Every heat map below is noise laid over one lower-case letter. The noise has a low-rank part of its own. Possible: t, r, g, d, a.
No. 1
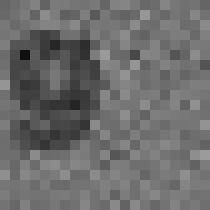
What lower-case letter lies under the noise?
g
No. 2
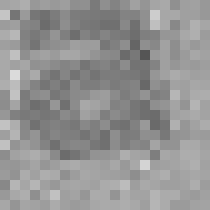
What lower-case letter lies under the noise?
a
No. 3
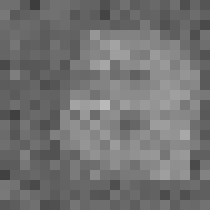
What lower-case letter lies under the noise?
a
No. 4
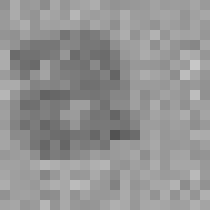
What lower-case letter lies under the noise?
a
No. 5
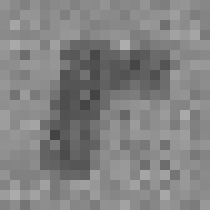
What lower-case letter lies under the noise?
r
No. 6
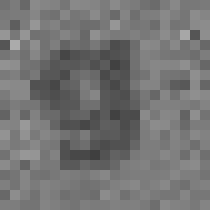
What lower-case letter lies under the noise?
g
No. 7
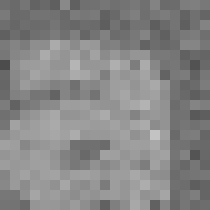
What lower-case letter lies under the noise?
a
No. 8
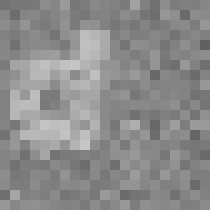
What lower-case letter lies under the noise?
d
